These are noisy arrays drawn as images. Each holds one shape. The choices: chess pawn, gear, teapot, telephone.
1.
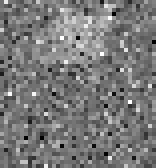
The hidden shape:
teapot
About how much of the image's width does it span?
half
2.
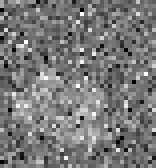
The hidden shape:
telephone
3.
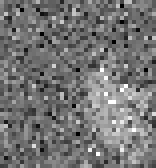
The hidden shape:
teapot
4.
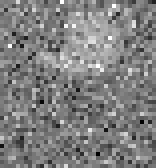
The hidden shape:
teapot
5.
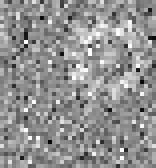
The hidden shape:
gear
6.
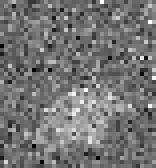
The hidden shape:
teapot
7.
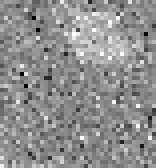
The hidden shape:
teapot
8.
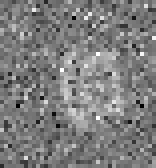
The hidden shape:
telephone
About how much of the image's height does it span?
half
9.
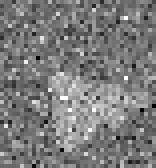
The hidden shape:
chess pawn
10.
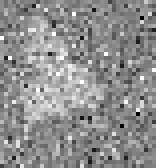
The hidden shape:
chess pawn
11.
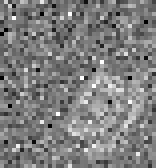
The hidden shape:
telephone
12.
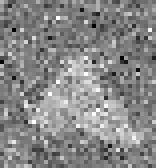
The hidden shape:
chess pawn
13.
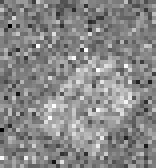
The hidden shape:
telephone
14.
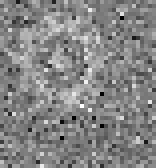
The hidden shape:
gear
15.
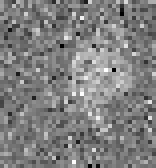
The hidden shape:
teapot
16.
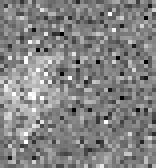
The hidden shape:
teapot
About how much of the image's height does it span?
half
